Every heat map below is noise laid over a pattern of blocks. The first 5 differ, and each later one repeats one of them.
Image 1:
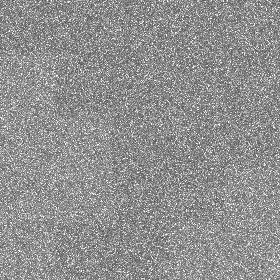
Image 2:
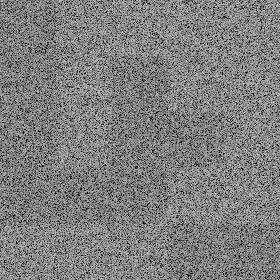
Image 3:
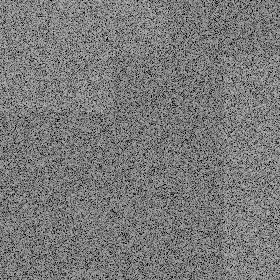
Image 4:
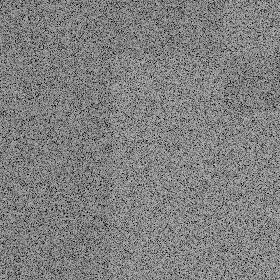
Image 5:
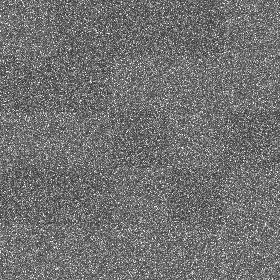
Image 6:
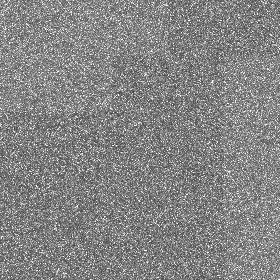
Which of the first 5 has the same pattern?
3
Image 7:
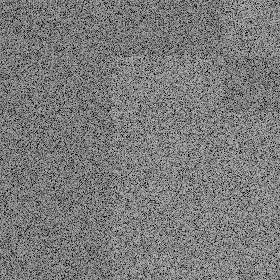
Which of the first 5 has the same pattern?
4
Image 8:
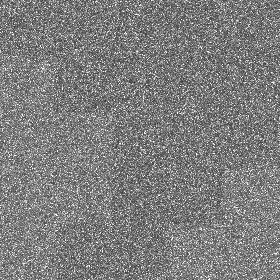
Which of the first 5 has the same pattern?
1
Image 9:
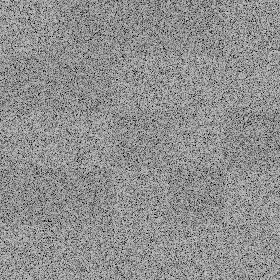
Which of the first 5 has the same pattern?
5
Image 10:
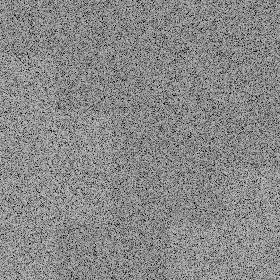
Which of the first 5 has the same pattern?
1
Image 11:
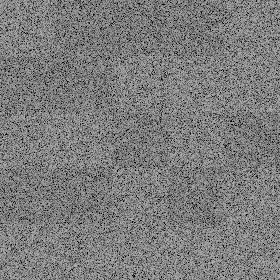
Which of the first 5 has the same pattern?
5
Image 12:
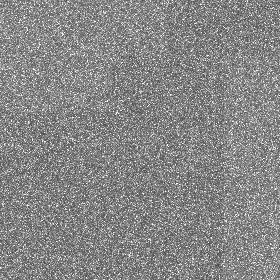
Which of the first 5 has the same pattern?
3
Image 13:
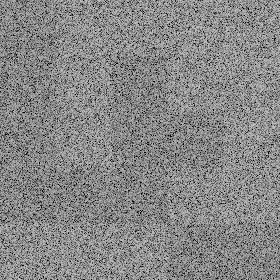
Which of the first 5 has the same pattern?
2
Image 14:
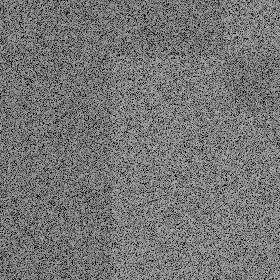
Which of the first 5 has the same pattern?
4
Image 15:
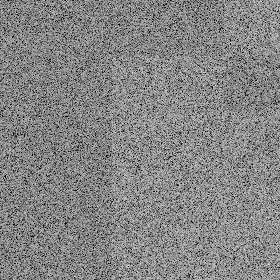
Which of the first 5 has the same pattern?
4
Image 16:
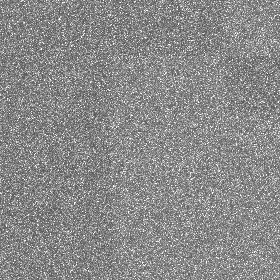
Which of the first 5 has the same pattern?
4
